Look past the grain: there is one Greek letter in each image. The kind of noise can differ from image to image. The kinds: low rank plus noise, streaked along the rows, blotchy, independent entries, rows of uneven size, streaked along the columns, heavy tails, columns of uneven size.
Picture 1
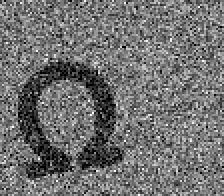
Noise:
independent entries
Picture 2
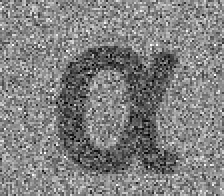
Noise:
independent entries
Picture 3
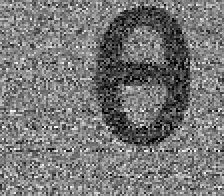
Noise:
rows of uneven size
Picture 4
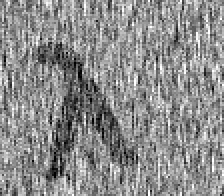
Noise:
streaked along the columns
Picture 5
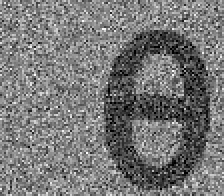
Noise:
low rank plus noise
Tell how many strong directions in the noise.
one
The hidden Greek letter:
theta
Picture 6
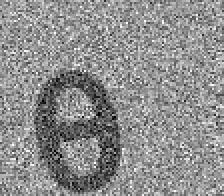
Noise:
low rank plus noise
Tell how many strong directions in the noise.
one
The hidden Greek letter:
theta
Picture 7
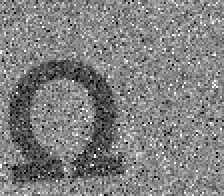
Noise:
heavy tails
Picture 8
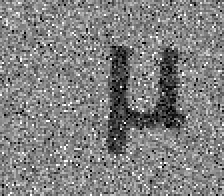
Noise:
heavy tails
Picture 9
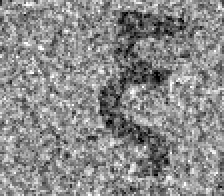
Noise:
blotchy
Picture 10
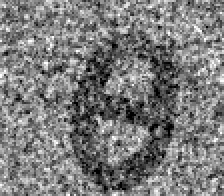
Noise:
blotchy
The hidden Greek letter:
theta
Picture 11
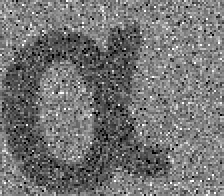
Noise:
heavy tails
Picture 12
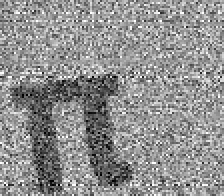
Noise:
rows of uneven size
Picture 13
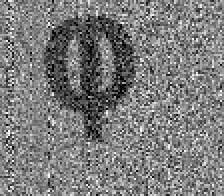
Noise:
columns of uneven size
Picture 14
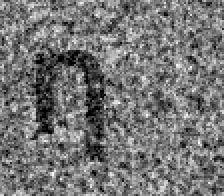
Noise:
blotchy
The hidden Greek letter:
eta
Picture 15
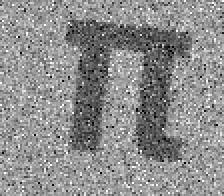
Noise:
heavy tails
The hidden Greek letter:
pi
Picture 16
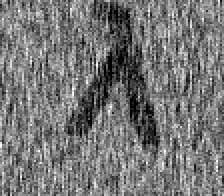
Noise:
streaked along the columns
